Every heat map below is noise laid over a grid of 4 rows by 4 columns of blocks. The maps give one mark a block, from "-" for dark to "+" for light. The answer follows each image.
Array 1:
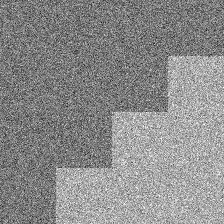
----
---+
--++
-+++
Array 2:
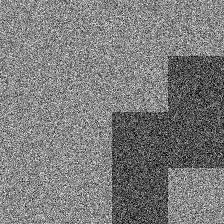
++++
+++-
++--
++-+
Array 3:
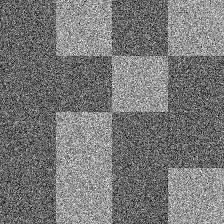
-+-+
--+-
-+--
-+-+
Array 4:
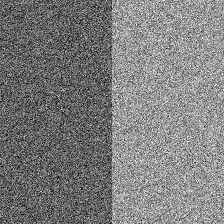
--++
--++
--++
--++
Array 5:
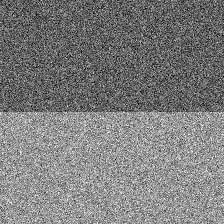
----
----
++++
++++
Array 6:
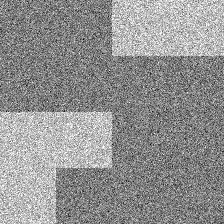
--++
----
++--
+---
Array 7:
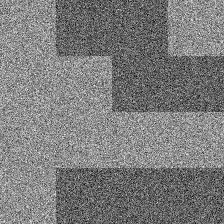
+--+
++--
++++
+---
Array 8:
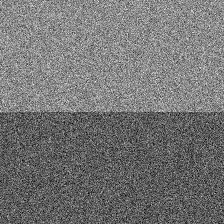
++++
++++
----
----
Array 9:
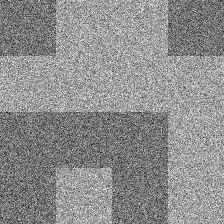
-++-
++++
---+
-+-+
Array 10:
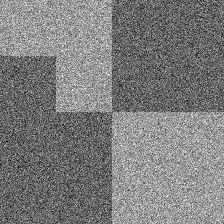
++--
-+--
--++
--++
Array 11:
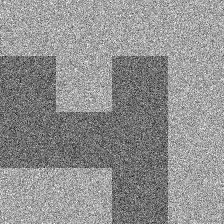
++++
-+-+
---+
++-+
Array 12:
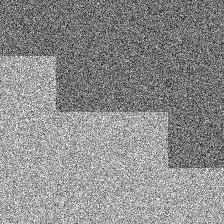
----
+---
+++-
++++
